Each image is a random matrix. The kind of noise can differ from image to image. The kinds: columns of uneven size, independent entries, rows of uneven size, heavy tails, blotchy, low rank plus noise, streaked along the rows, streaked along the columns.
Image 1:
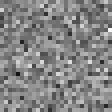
independent entries
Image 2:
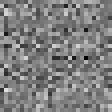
low rank plus noise
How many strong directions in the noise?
three or four
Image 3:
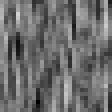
streaked along the columns
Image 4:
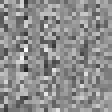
columns of uneven size
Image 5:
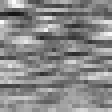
streaked along the rows
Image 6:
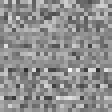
rows of uneven size
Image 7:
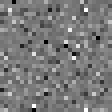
heavy tails
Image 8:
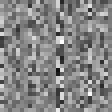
columns of uneven size
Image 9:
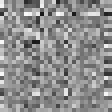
low rank plus noise
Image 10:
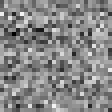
low rank plus noise
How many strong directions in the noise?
three or four
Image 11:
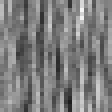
streaked along the columns
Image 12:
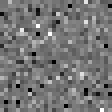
heavy tails
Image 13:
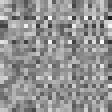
low rank plus noise
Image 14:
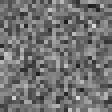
independent entries
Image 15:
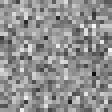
low rank plus noise
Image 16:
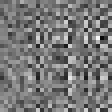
low rank plus noise
